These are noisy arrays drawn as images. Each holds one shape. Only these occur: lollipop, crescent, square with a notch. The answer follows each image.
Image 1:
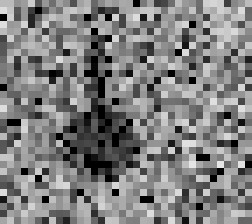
dark lollipop
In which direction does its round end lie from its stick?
down
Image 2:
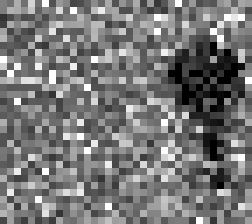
dark lollipop
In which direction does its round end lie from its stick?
up
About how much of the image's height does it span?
two thirds
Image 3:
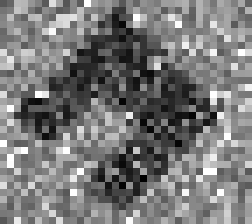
dark square with a notch
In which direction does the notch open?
down and left
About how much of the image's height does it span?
nearly all
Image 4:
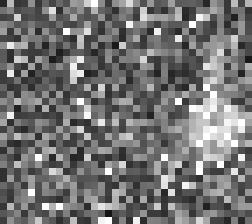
light lollipop
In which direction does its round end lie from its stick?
down
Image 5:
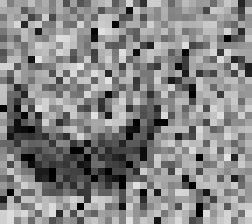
dark crescent
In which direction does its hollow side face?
up
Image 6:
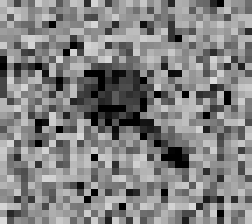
dark lollipop
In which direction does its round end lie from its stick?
up and left
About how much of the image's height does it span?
half
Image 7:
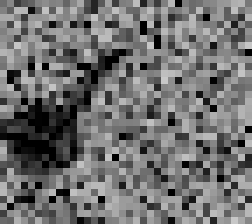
dark lollipop
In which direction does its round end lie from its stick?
down and left
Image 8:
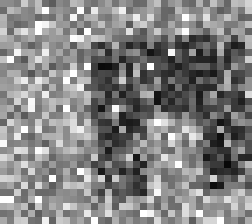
dark square with a notch
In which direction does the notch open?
down
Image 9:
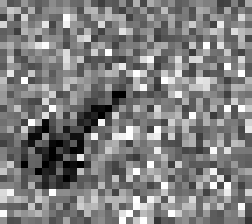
dark lollipop
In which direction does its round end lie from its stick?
down and left
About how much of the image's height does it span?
half
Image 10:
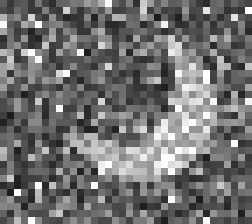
light crescent
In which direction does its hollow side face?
up and left
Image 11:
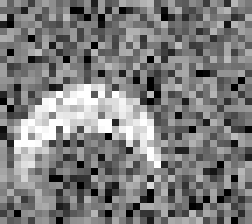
light crescent
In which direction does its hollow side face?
down
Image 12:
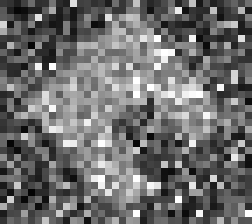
light square with a notch
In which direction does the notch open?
down and right
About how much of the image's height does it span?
nearly all
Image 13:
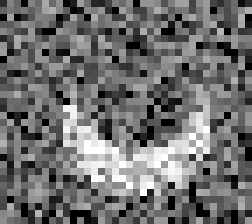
light crescent
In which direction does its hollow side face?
up
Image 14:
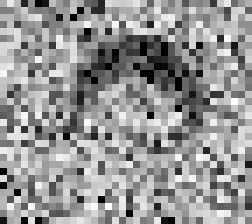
dark crescent
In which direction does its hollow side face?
down
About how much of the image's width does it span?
half
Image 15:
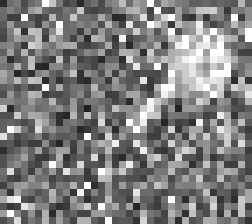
light lollipop
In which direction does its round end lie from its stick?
up and right
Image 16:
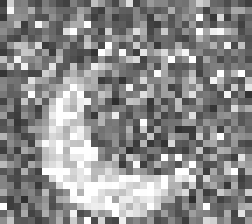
light crescent
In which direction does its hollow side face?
up and right
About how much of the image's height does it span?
two thirds
